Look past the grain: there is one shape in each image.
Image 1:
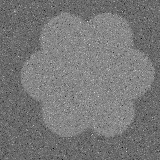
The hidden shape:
flower
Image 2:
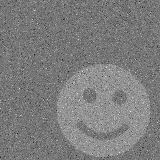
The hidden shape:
smiling face
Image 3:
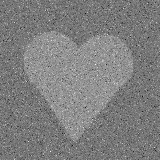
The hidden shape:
heart
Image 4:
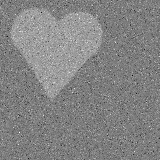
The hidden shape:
heart
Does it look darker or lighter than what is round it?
lighter
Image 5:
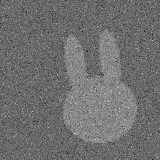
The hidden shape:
rabbit's head
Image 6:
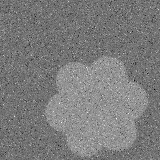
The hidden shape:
flower
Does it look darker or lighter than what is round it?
lighter
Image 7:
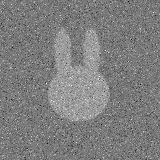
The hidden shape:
rabbit's head
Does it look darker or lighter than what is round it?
lighter
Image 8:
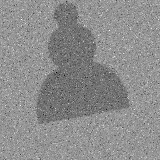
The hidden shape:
chess pawn
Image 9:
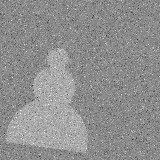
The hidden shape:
chess pawn
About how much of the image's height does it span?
two thirds
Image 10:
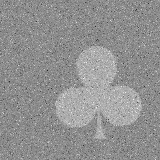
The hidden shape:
club
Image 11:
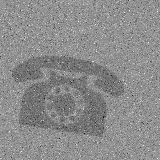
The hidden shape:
telephone
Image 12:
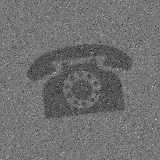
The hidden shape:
telephone
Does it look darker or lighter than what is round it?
darker
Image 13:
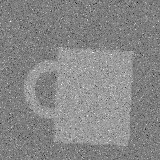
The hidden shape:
cup
